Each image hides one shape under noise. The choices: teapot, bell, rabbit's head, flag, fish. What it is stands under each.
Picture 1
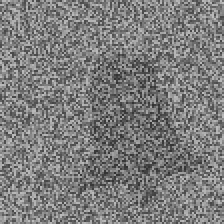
bell
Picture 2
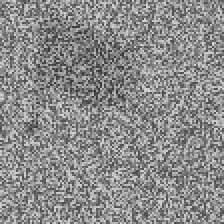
flag
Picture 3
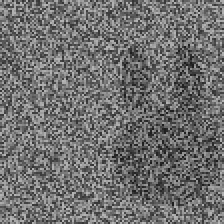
rabbit's head
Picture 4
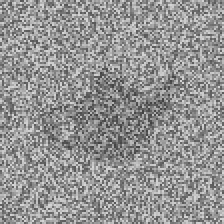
teapot
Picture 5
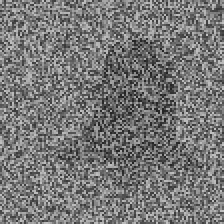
bell
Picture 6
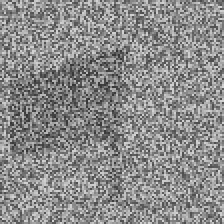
flag
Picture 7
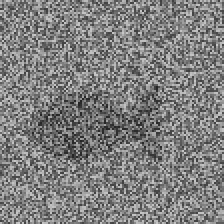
fish
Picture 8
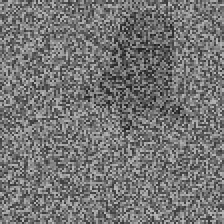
bell
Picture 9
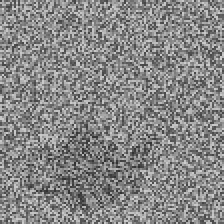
teapot
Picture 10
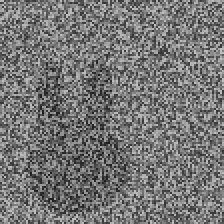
rabbit's head
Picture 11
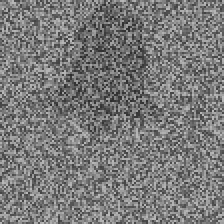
bell
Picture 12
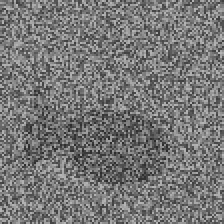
fish
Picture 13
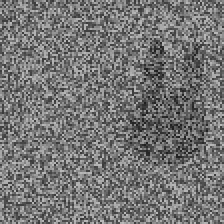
rabbit's head
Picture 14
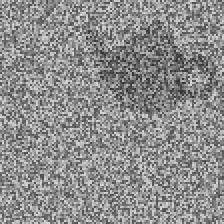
teapot
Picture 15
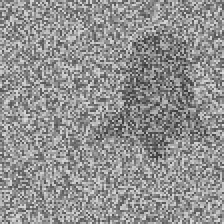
bell
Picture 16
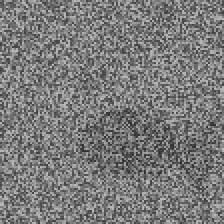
fish
